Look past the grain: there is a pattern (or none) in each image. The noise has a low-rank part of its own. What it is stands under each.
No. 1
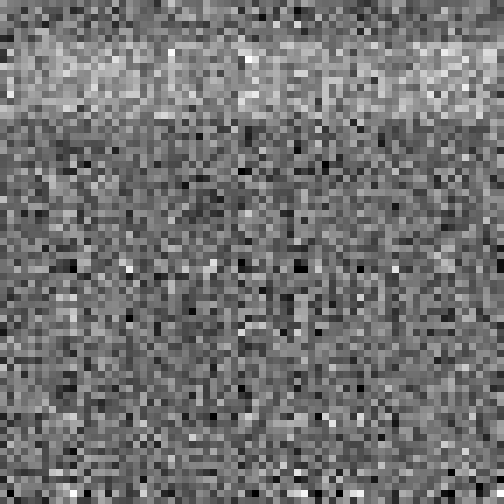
one band of rows
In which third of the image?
top
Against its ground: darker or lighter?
lighter
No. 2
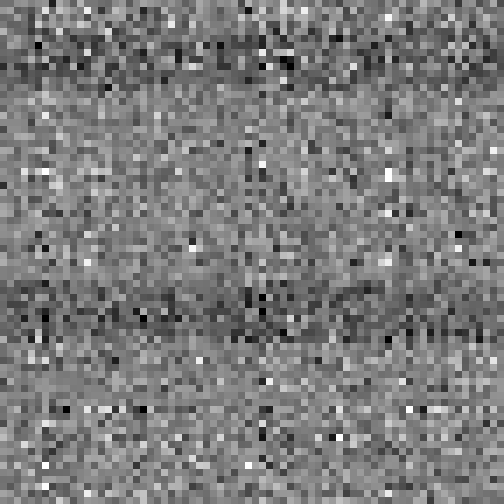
bands of rows
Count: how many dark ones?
2
